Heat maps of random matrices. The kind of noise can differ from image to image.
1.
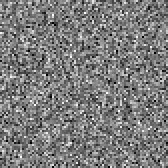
independent entries
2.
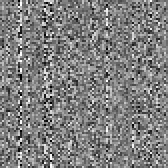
columns of uneven size
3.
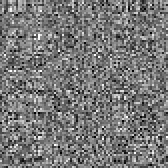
low rank plus noise
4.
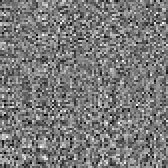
low rank plus noise
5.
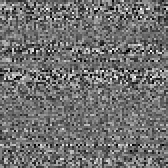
rows of uneven size
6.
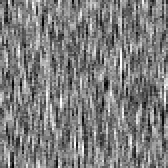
streaked along the columns
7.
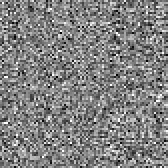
low rank plus noise
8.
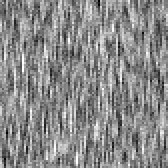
streaked along the columns
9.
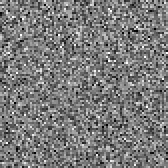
independent entries
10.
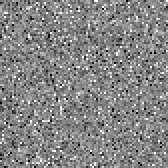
heavy tails
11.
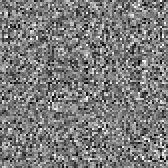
low rank plus noise
